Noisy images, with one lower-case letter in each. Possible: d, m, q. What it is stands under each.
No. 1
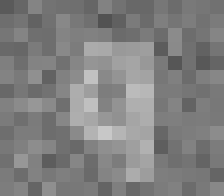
q
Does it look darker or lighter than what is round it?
lighter
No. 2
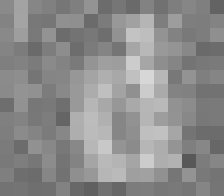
d
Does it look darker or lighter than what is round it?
lighter
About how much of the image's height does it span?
nearly all
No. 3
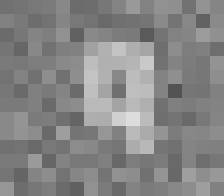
q
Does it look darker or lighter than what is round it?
lighter
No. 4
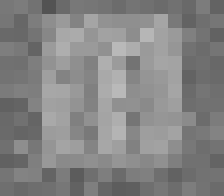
m
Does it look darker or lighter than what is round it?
lighter
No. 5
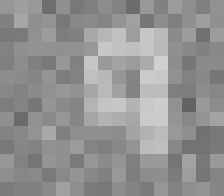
q
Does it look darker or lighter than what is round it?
lighter
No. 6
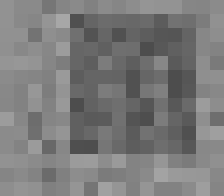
m
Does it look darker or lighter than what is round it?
darker
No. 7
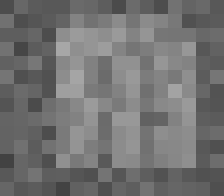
m
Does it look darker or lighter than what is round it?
lighter
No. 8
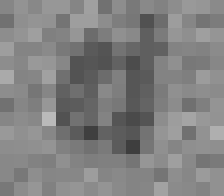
d
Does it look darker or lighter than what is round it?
darker
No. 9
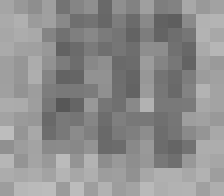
m
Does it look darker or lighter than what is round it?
darker
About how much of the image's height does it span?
nearly all
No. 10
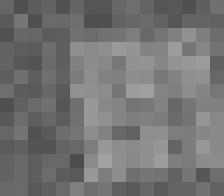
m
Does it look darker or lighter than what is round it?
lighter
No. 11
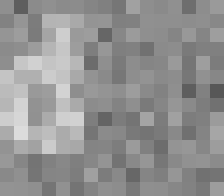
d
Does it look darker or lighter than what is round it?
lighter
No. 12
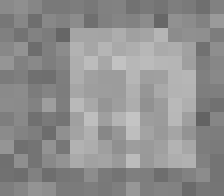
m
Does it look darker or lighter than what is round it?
lighter
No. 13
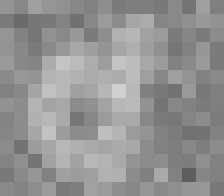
d
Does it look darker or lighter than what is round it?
lighter
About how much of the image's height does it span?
nearly all
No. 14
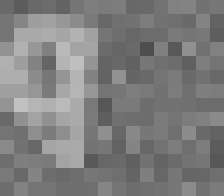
q
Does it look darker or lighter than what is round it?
lighter
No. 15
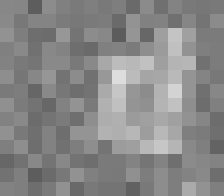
d
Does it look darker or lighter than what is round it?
lighter
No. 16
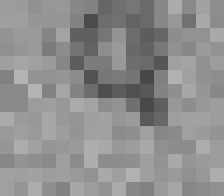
q
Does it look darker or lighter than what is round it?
darker
